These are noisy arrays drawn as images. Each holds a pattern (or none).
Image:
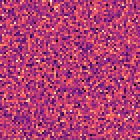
only noise
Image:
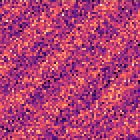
diagonal stripes
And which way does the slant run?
bottom left to top right
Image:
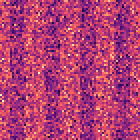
vertical stripes
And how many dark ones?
4
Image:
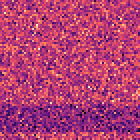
one horizontal stripe
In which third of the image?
bottom
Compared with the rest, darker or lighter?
darker
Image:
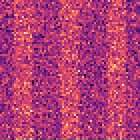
vertical stripes
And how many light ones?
3
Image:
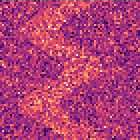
a wavy band
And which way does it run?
top to bottom
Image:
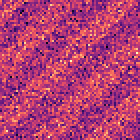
diagonal stripes
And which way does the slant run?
bottom left to top right
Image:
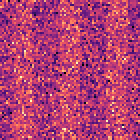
vertical stripes
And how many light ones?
3
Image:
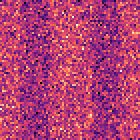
vertical stripes
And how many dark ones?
2
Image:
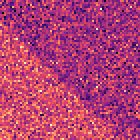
a sharp edge
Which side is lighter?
bottom left
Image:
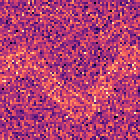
a wavy band
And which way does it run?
left to right
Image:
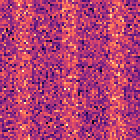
vertical stripes
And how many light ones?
3
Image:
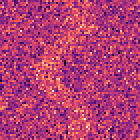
a wavy band
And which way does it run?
top to bottom
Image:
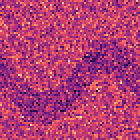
a wavy band
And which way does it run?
left to right
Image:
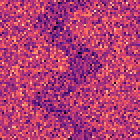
a wavy band
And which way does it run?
top to bottom
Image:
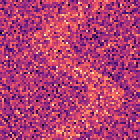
a wavy band
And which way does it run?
top to bottom
